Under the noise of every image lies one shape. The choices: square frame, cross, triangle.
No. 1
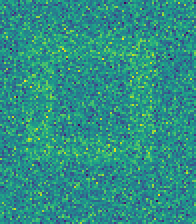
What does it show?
light square frame
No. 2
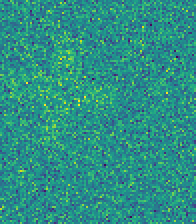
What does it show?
light cross
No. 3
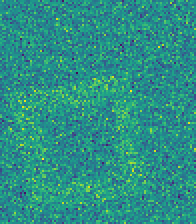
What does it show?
light square frame
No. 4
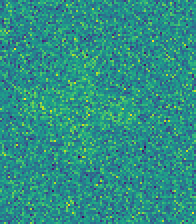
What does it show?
light cross
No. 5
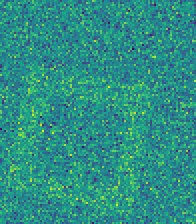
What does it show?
light square frame
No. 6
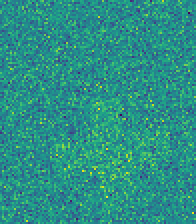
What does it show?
light cross
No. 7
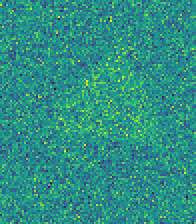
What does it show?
light triangle
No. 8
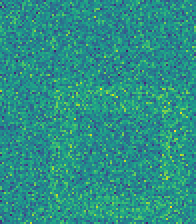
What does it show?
light square frame
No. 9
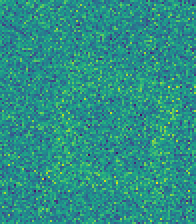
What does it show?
light square frame
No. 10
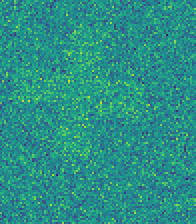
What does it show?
light cross
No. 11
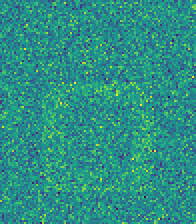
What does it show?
light square frame
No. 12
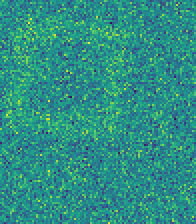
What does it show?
light square frame
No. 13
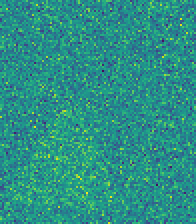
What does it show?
light triangle
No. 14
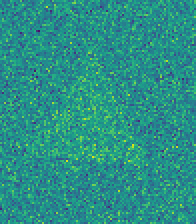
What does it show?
light triangle
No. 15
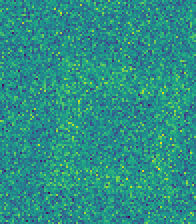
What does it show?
light square frame
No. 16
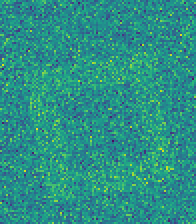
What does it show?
light square frame
